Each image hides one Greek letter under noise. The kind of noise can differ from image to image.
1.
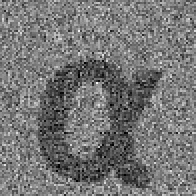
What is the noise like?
low rank plus noise
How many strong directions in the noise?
three or four
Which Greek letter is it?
alpha
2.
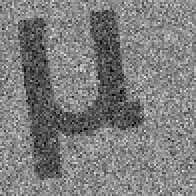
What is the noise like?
independent entries
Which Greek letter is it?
mu
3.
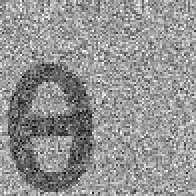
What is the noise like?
low rank plus noise
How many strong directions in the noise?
five to eight
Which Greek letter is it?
theta
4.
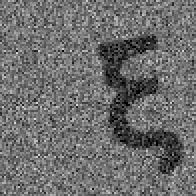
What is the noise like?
low rank plus noise
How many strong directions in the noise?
one
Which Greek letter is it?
xi
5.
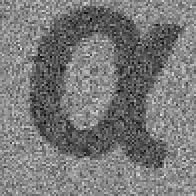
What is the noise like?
low rank plus noise
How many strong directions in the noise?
one
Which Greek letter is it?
alpha
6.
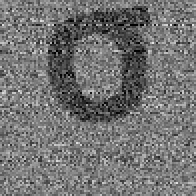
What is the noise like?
rows of uneven size
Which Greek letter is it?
sigma
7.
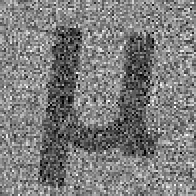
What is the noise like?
low rank plus noise
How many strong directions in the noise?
three or four
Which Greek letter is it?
mu
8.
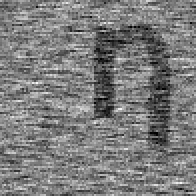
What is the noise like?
streaked along the rows
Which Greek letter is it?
eta
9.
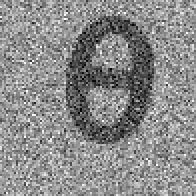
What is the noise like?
low rank plus noise
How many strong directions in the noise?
three or four
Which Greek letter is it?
theta
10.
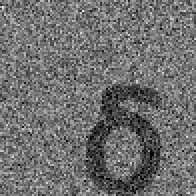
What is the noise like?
independent entries
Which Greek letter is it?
delta
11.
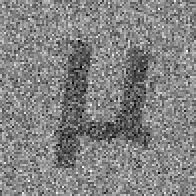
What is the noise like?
independent entries
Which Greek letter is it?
mu
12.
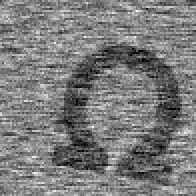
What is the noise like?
streaked along the rows
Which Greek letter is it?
omega
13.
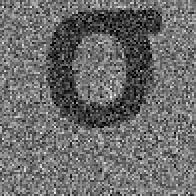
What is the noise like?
low rank plus noise
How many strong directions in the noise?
two
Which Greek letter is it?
sigma
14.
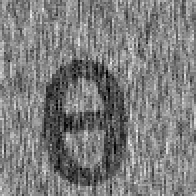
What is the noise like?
streaked along the columns
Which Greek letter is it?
theta
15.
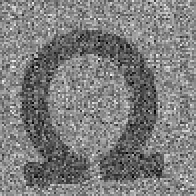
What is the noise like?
low rank plus noise
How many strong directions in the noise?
one
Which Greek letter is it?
omega
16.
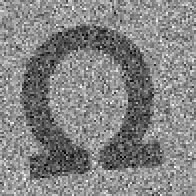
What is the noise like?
independent entries
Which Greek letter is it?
omega
